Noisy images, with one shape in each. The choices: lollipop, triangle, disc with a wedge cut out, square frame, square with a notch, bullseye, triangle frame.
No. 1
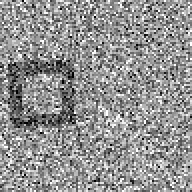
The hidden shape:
square frame
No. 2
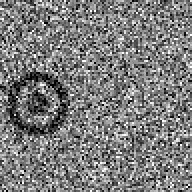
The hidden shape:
bullseye
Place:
middle left
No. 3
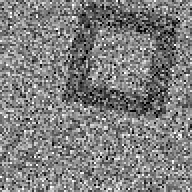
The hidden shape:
square frame
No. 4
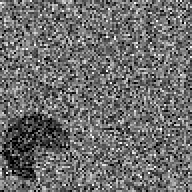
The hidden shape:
disc with a wedge cut out
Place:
bottom left
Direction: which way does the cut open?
down and right
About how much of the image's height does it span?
a third
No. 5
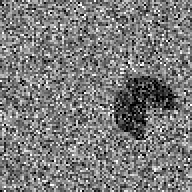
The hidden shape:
disc with a wedge cut out
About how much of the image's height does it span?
a third
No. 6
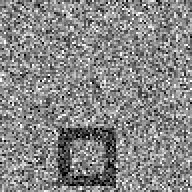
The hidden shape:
square frame
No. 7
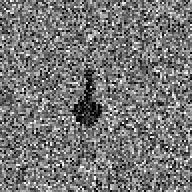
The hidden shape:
lollipop
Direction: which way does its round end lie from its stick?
down
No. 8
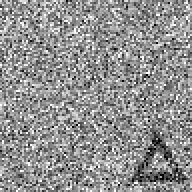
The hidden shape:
triangle frame
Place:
bottom right
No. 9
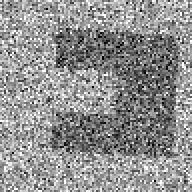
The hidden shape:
square with a notch
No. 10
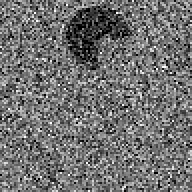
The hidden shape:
disc with a wedge cut out
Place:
top middle
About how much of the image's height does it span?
a third
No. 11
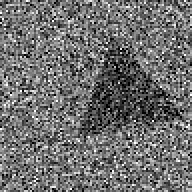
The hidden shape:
triangle
